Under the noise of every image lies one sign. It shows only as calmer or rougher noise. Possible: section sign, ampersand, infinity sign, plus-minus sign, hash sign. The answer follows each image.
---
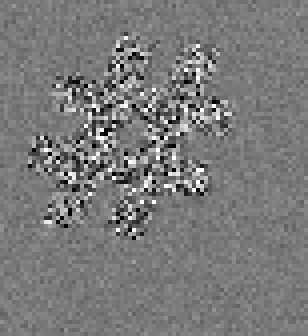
hash sign
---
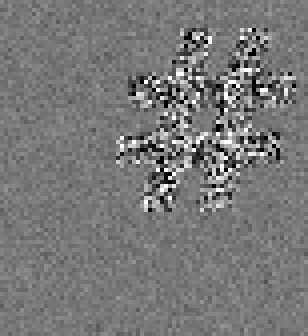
hash sign
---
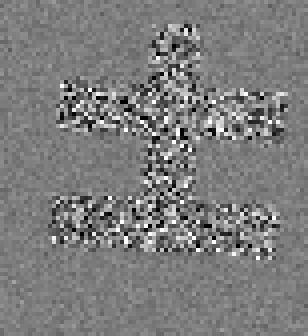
plus-minus sign
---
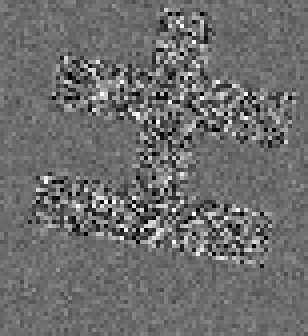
plus-minus sign
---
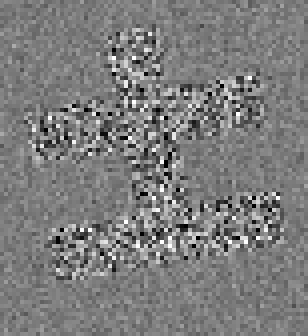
plus-minus sign
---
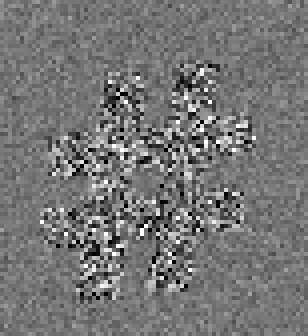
hash sign
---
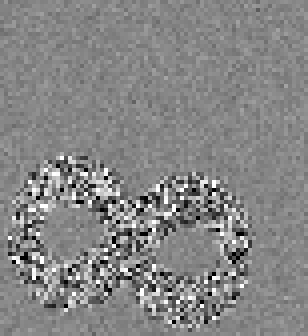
infinity sign
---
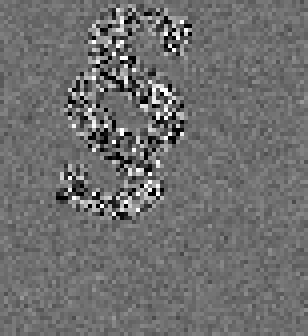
section sign
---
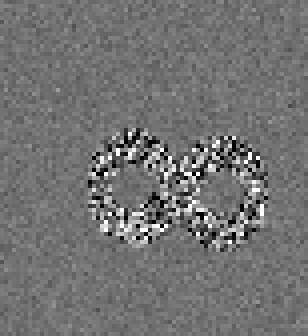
infinity sign
